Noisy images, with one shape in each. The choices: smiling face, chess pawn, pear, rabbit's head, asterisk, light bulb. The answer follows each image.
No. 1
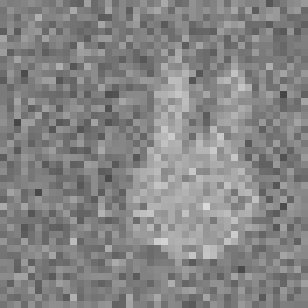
rabbit's head
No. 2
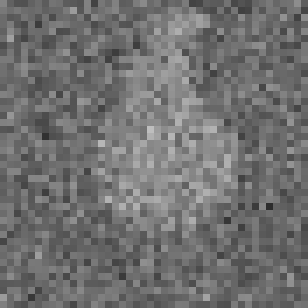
pear
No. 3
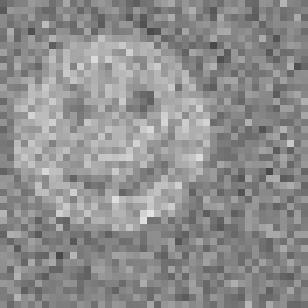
smiling face
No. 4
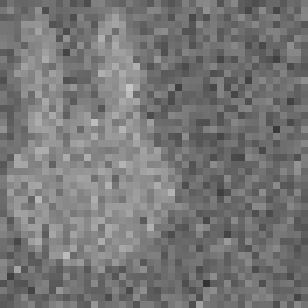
rabbit's head
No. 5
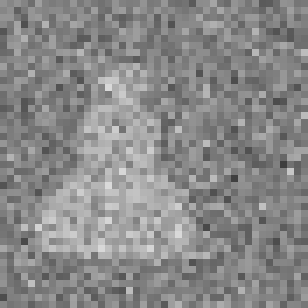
chess pawn
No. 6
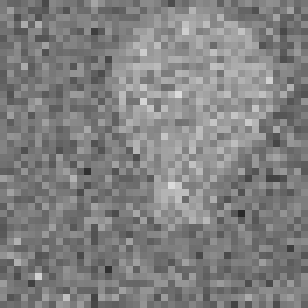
light bulb
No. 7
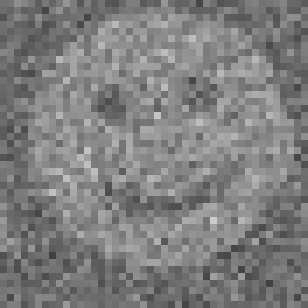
smiling face
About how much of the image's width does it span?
nearly all
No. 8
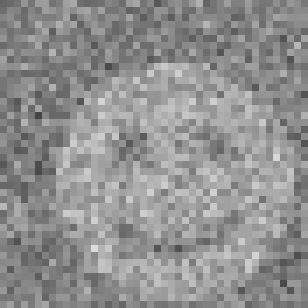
smiling face
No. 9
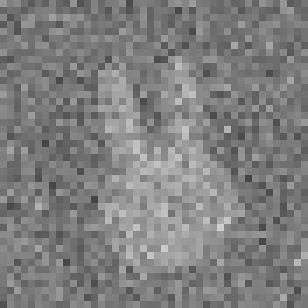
rabbit's head
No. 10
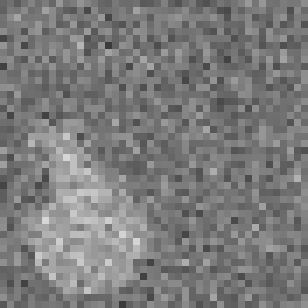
pear
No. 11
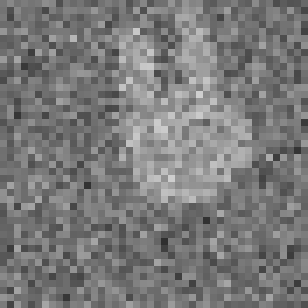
rabbit's head
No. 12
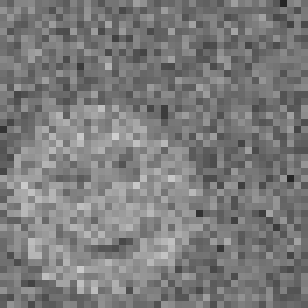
smiling face
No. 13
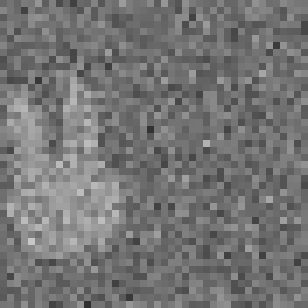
rabbit's head
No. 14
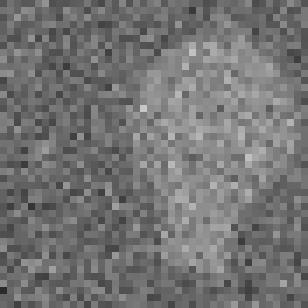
light bulb
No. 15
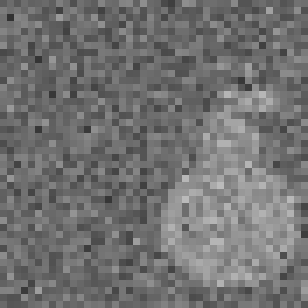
pear
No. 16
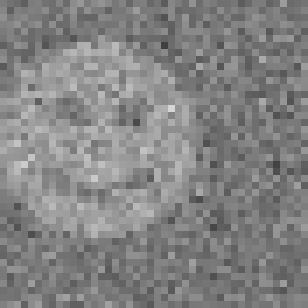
smiling face
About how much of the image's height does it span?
two thirds
